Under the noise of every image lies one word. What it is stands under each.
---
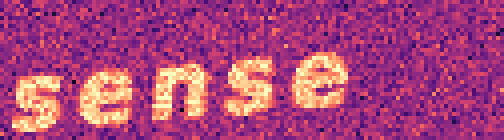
sense
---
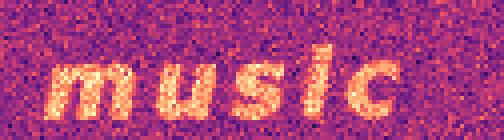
music
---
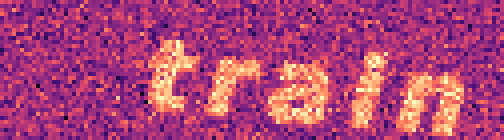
train
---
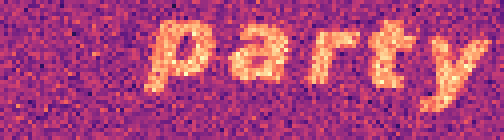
party
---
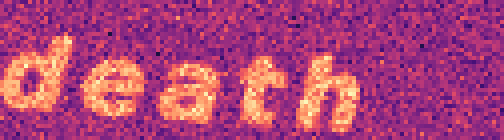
death
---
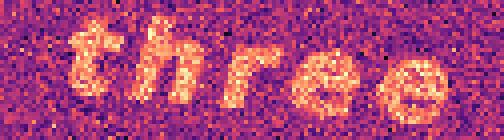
three
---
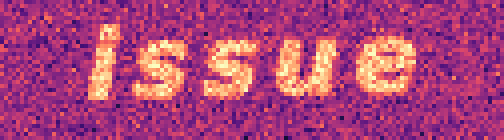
issue
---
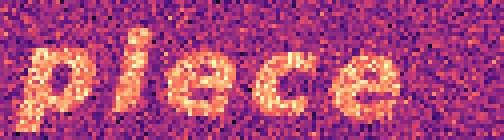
piece
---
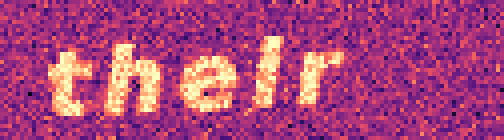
their
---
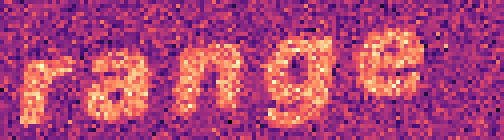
range
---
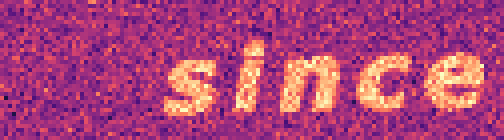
since
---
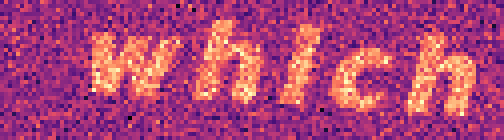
which
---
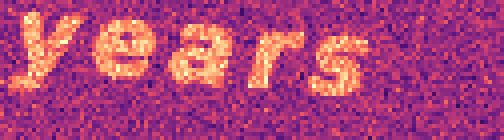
years
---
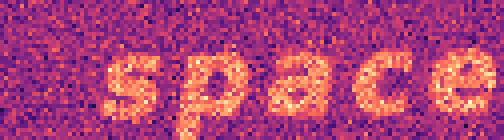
space
